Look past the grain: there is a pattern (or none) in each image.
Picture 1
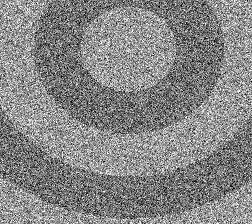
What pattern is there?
rings round one point
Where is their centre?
top middle
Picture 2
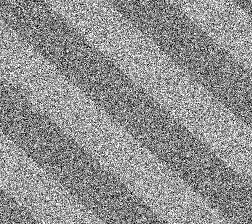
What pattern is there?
diagonal stripes
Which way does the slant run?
top left to bottom right
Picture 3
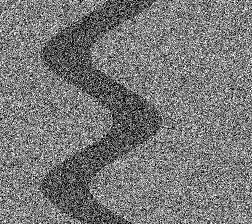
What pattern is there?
a wavy band
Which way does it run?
top to bottom
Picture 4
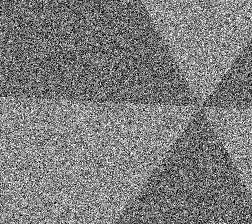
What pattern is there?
spokes from one point
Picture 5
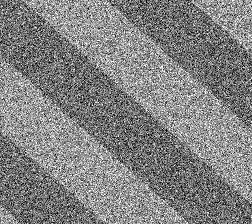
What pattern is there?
diagonal stripes
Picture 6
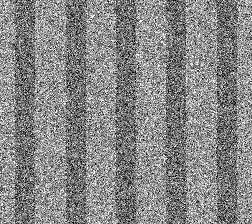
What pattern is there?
vertical stripes
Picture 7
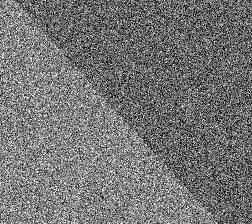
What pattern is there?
a sharp edge
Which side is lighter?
bottom left
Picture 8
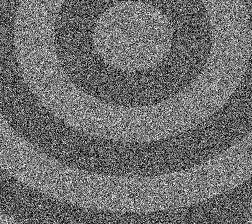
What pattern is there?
rings round one point
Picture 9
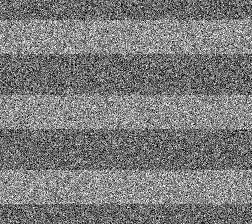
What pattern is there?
horizontal stripes
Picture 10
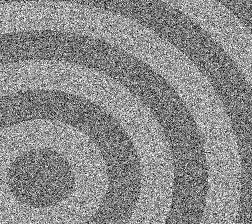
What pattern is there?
rings round one point
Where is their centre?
bottom left
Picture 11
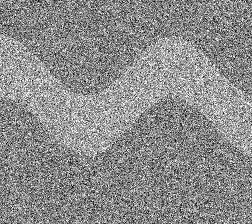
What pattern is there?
a wavy band
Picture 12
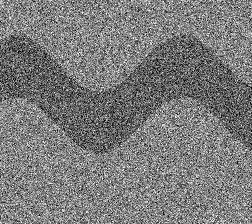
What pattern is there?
a wavy band
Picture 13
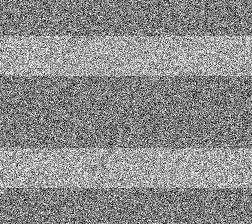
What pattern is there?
horizontal stripes
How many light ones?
2
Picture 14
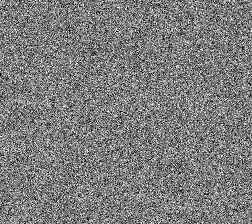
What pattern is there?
only noise
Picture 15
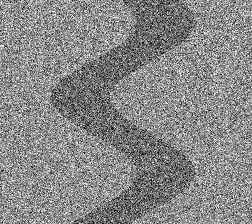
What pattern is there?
a wavy band
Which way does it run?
top to bottom
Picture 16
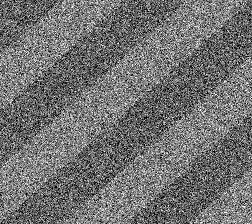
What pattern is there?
diagonal stripes
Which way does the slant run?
bottom left to top right
